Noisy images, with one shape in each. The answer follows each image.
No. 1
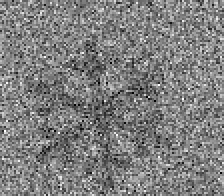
dark snowflake
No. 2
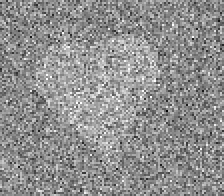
light heart
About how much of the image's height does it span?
two thirds
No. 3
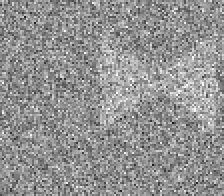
light bow tie
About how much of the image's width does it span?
half
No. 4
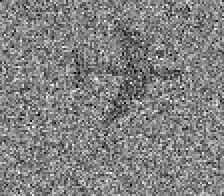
dark airplane
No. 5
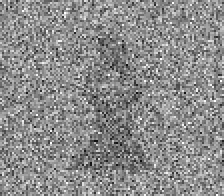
dark chess bishop
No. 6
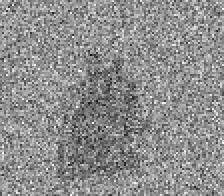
dark chess knight
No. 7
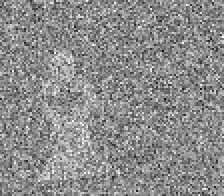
light chess bishop
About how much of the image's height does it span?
two thirds
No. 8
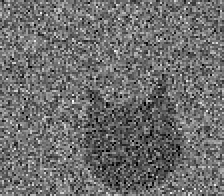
dark cat's head
